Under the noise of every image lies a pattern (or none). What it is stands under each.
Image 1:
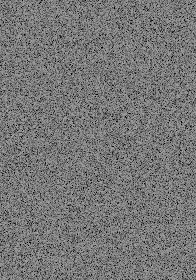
only noise
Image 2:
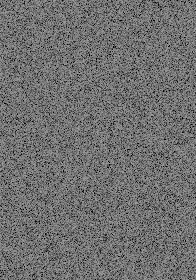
only noise
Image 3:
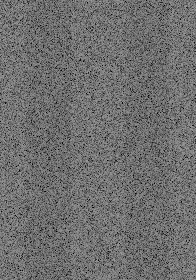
vertical stripes
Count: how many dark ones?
2
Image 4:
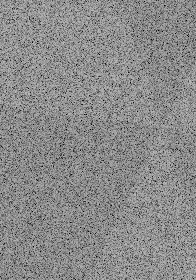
spokes from one point
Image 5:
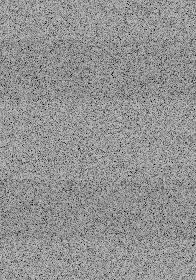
horizontal stripes
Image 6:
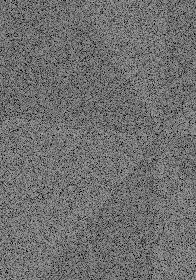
spokes from one point
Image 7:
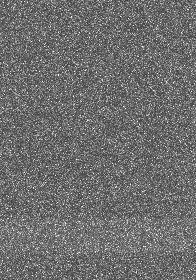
one horizontal stripe
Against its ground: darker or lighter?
lighter
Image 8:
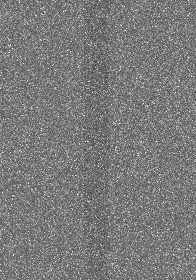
one vertical stripe
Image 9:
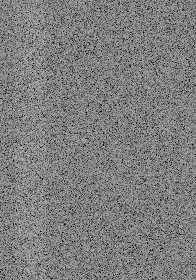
one vertical stripe
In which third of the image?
left
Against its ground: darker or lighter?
lighter
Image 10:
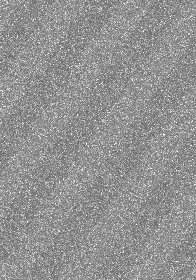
diagonal stripes
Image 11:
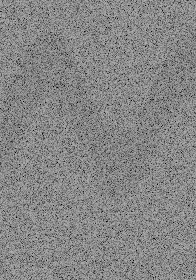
a wavy band
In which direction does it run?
left to right
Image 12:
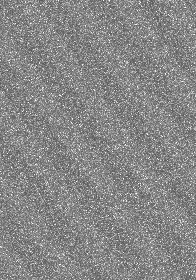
diagonal stripes
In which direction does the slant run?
top left to bottom right
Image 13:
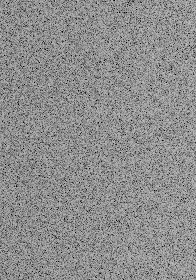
a smooth slope
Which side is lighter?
right
